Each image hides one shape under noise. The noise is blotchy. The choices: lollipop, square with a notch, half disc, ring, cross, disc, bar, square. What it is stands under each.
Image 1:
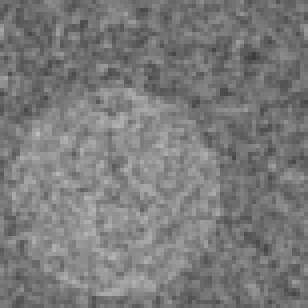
disc
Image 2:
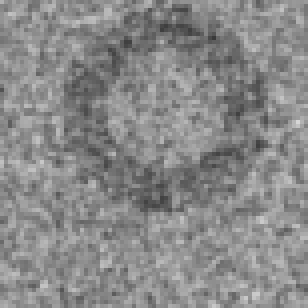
ring
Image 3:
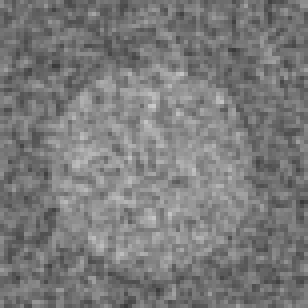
disc
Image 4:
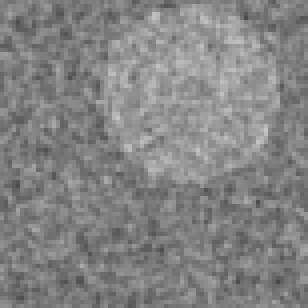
disc
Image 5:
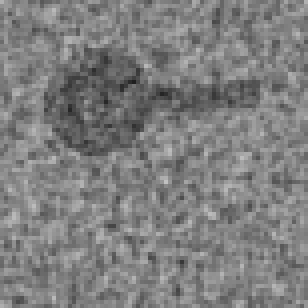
lollipop
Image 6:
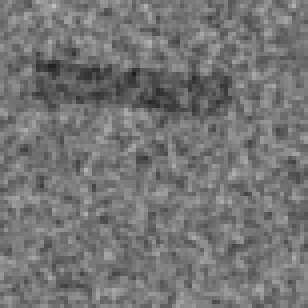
bar
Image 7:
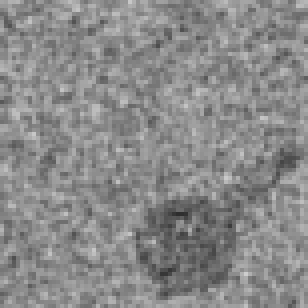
lollipop
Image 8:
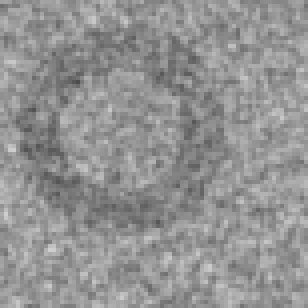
ring
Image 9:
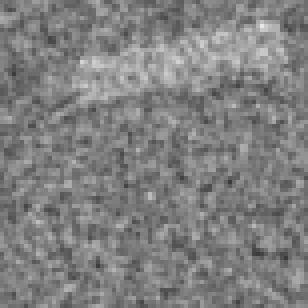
bar
